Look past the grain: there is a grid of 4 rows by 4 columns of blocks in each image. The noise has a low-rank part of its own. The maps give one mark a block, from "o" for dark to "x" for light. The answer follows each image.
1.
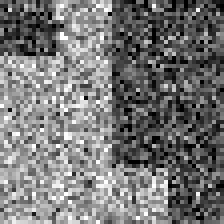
oxoo
xxoo
xxoo
xxxo
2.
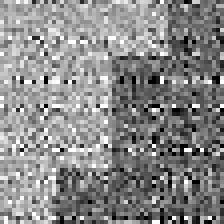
xxxo
xxoo
xxoo
xooo
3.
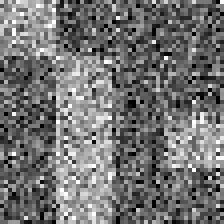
xooo
oxoo
oxox
oxoo
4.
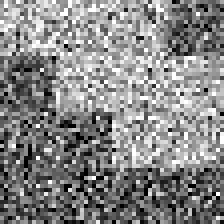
xxxo
oxxx
ooxx
oooo
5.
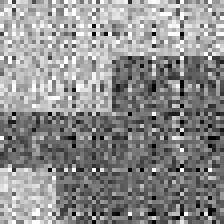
xxxx
xxoo
oooo
xooo
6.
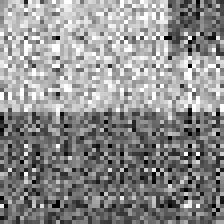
xxxo
xxxx
oooo
oooo
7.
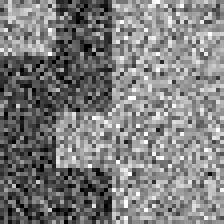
xoxx
ooxx
oxxx
ooxx
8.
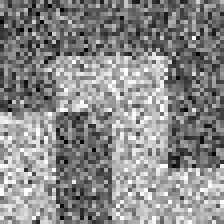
oooo
oxxo
xoxo
xoxx
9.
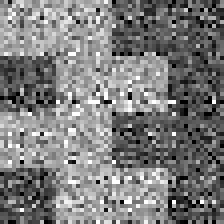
xxoo
oxxo
xxoo
oxxo
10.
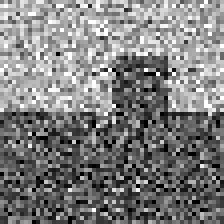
xxxx
xxox
oooo
oooo
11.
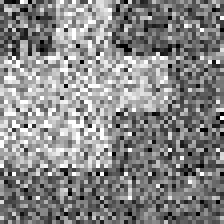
oxoo
xxxo
xxoo
oooo
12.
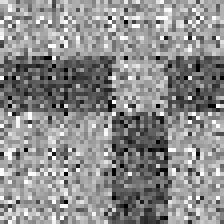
xxxx
ooxo
xxox
xxox
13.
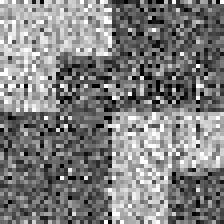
xxoo
xooo
ooxx
ooxo
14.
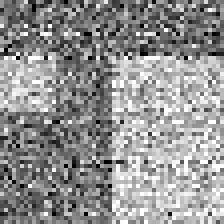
oooo
xoxx
ooxx
ooxx
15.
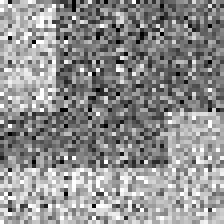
xooo
xooo
ooox
xxxx
